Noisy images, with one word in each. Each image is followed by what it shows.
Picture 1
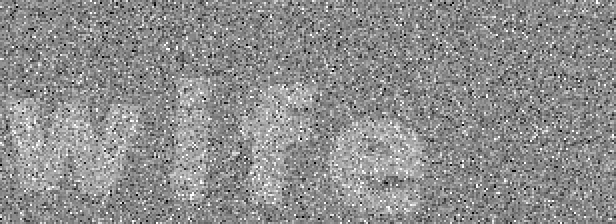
wife
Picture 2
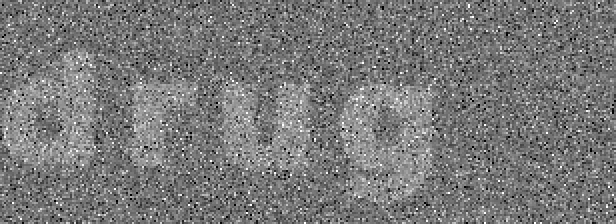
drug
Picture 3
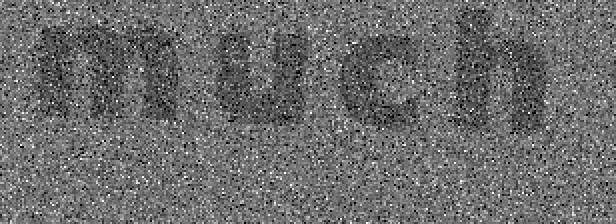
much
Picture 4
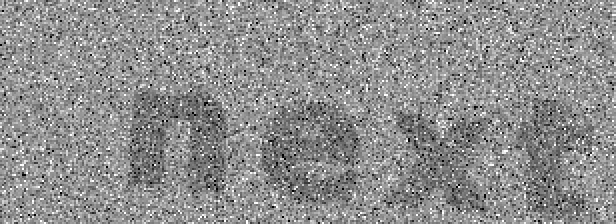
next
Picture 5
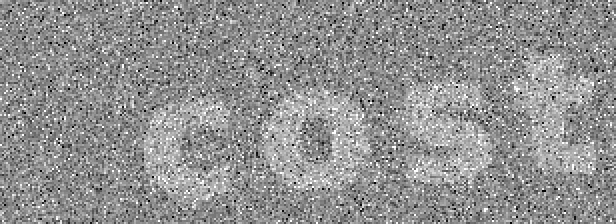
cost
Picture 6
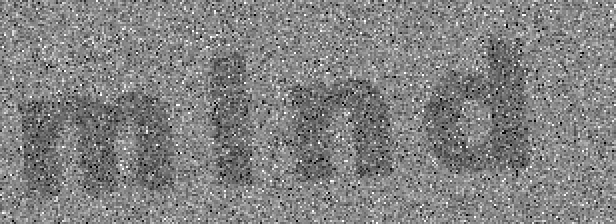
mind
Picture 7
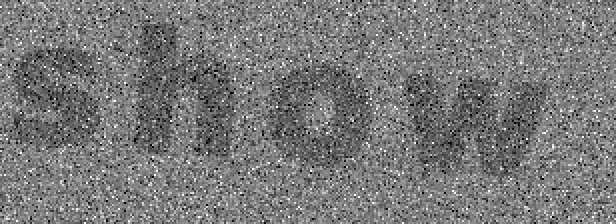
show
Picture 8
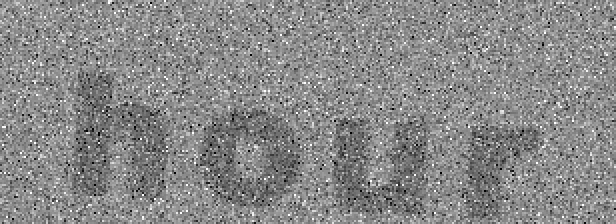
hour
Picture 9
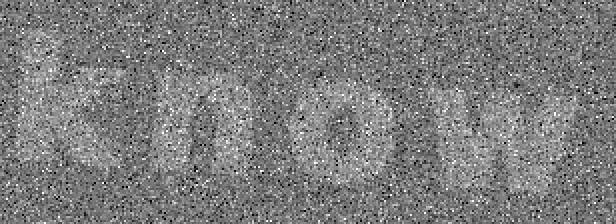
know
